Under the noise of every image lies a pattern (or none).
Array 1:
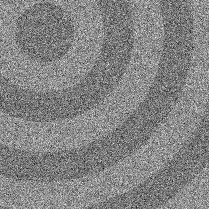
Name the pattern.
rings round one point
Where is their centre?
top left
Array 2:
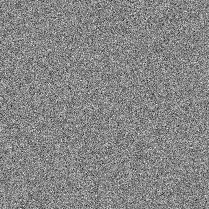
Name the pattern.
only noise
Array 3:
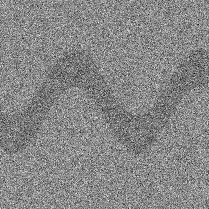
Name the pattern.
a wavy band
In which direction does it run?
left to right
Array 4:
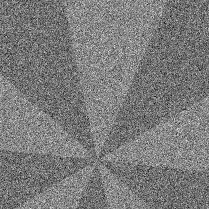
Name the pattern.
spokes from one point
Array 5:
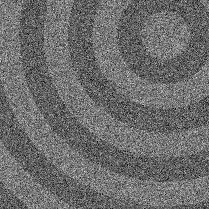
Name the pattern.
rings round one point
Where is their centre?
top right
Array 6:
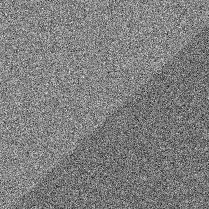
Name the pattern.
a sharp edge
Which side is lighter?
top left
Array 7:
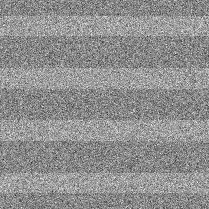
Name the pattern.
horizontal stripes
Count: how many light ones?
4
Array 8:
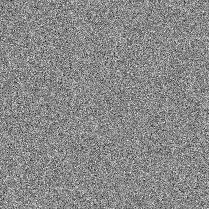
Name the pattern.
only noise
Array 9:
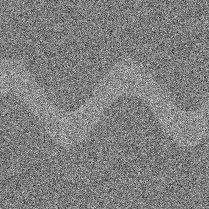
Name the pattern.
a wavy band
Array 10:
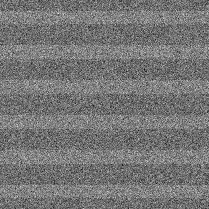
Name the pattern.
horizontal stripes
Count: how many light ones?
6
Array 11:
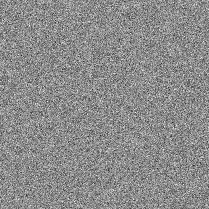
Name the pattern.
only noise
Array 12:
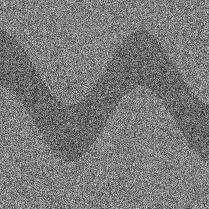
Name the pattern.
a wavy band
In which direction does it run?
left to right
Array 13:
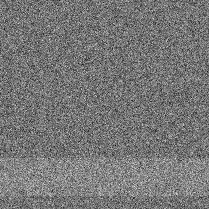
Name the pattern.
one horizontal stripe
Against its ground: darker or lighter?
lighter
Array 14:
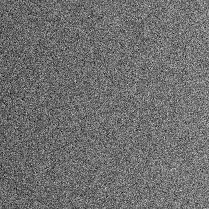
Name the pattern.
a smooth slope
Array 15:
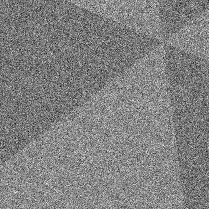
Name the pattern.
spokes from one point
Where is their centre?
top right
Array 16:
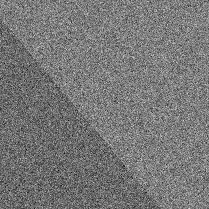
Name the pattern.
a sharp edge
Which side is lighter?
top right
